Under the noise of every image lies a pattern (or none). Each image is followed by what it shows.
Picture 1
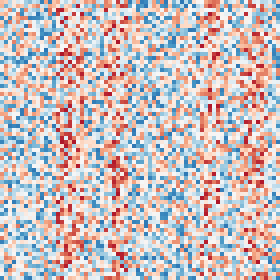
bands of columns
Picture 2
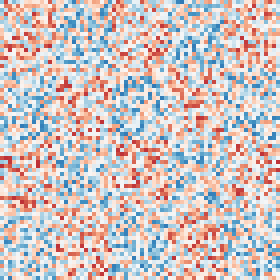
a checkerboard
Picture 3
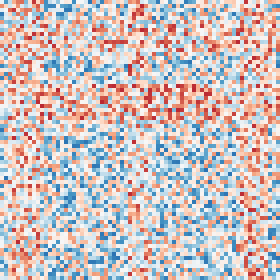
bands of rows crossing bands of columns
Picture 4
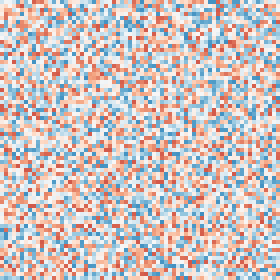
only noise
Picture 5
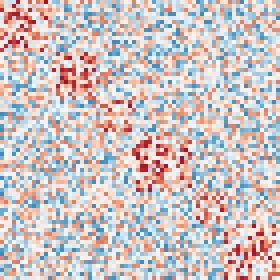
blocks along the diagonal
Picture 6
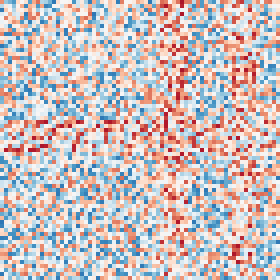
bands of rows crossing bands of columns
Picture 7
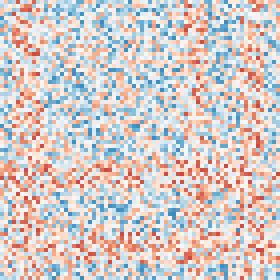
bands of rows crossing bands of columns
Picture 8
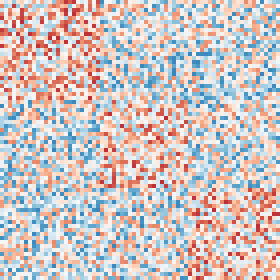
blocks along the diagonal
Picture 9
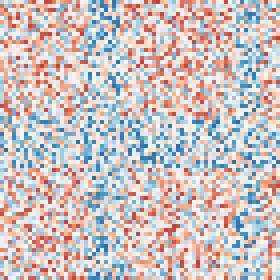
bands of rows crossing bands of columns
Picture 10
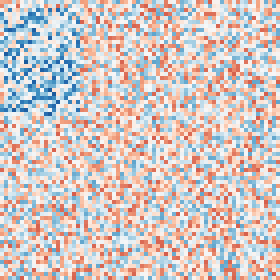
one block
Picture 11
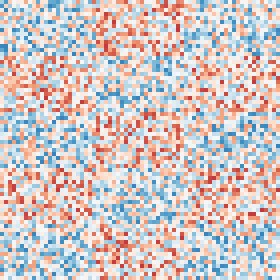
a checkerboard
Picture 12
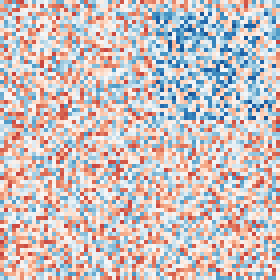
one block
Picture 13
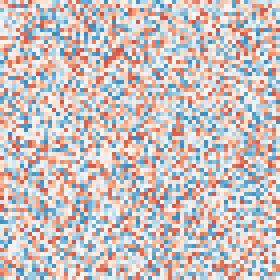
only noise
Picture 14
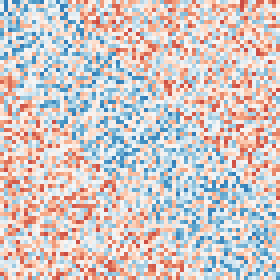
a diagonal band
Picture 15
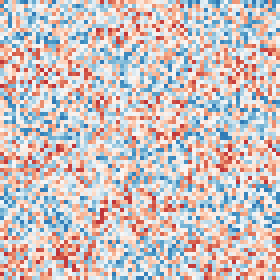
a checkerboard
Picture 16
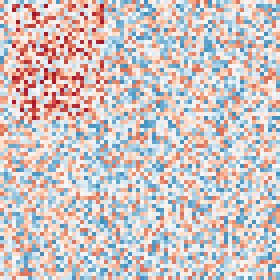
one block
